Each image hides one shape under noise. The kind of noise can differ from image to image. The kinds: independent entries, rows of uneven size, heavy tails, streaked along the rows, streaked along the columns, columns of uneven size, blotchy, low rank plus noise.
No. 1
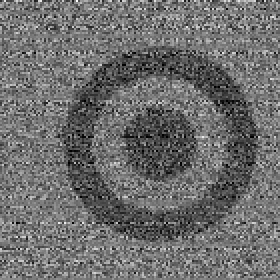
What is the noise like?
rows of uneven size
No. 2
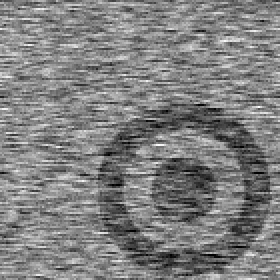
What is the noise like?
streaked along the rows
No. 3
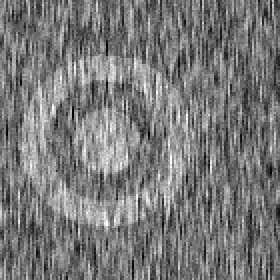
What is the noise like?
streaked along the columns
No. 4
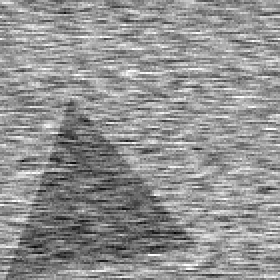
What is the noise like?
streaked along the rows
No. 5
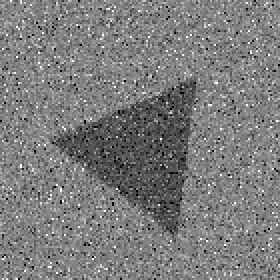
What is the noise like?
heavy tails
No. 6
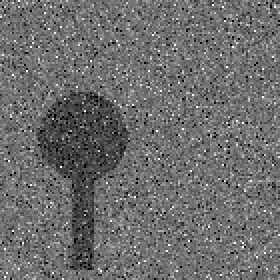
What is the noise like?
heavy tails
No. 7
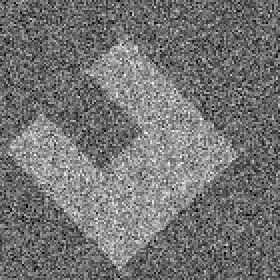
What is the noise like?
independent entries
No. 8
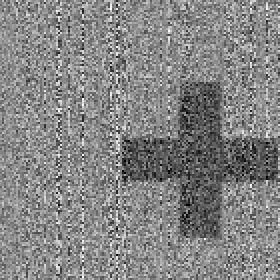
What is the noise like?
columns of uneven size
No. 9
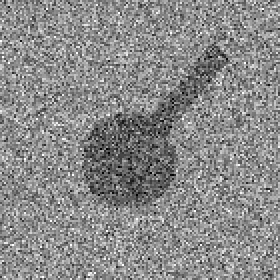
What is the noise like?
independent entries
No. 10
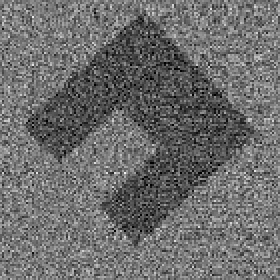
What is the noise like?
low rank plus noise
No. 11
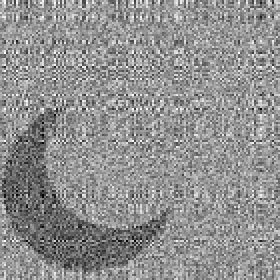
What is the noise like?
low rank plus noise
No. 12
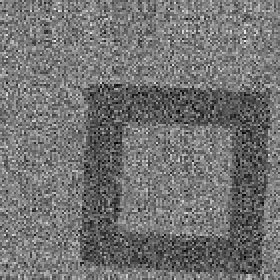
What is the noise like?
low rank plus noise
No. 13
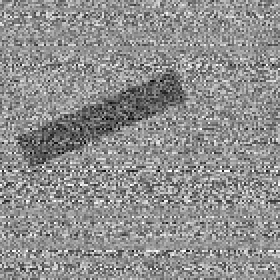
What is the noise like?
rows of uneven size
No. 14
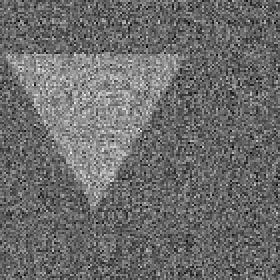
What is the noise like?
low rank plus noise
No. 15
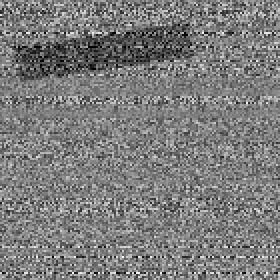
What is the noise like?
rows of uneven size
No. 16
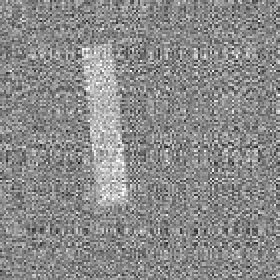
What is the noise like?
low rank plus noise
